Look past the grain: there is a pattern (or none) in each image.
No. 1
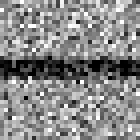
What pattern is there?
one band of rows
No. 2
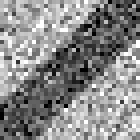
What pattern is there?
a diagonal band
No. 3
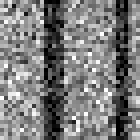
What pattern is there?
bands of columns
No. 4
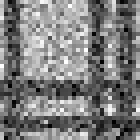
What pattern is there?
bands of rows crossing bands of columns
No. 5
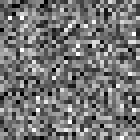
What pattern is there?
only noise
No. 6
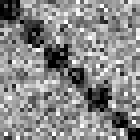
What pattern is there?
blocks along the diagonal
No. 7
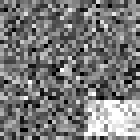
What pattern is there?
one block
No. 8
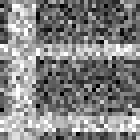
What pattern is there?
bands of rows crossing bands of columns
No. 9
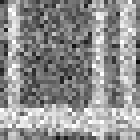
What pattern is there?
bands of rows crossing bands of columns
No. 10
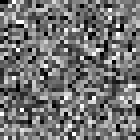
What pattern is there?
only noise
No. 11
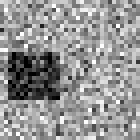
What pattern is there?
one block
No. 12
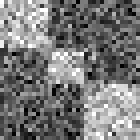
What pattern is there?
blocks along the diagonal
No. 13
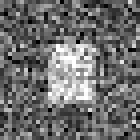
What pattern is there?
one block
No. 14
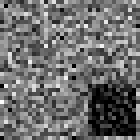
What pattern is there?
one block
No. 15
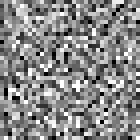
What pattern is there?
only noise
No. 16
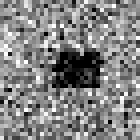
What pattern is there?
one block
